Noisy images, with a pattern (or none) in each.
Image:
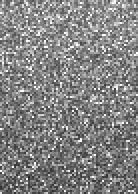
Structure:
a smooth slope
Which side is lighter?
top
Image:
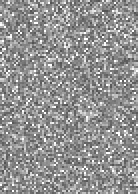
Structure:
only noise
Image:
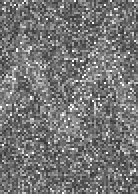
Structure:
a wavy band
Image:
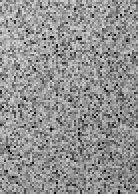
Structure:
a smooth slope
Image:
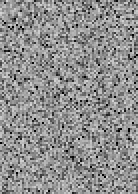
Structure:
only noise
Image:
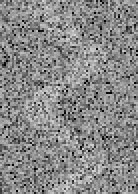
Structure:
a wavy band
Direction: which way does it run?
top to bottom
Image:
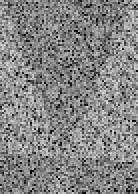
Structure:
spokes from one point
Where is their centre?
bottom middle
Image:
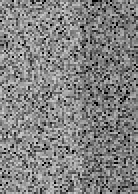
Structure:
a sharp edge
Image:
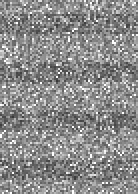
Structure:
horizontal stripes
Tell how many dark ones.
4
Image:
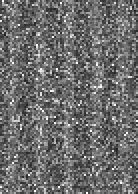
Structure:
vertical stripes
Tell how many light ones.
5
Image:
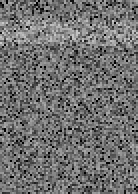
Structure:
one horizontal stripe
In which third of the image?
top
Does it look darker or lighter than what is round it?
lighter
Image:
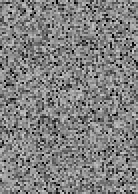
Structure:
only noise
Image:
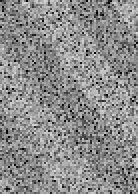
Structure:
diagonal stripes
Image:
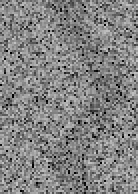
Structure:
a wavy band
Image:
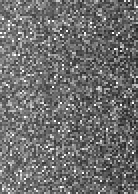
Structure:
a smooth slope
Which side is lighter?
left
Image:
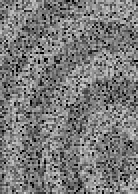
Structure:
rings round one point
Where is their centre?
bottom right
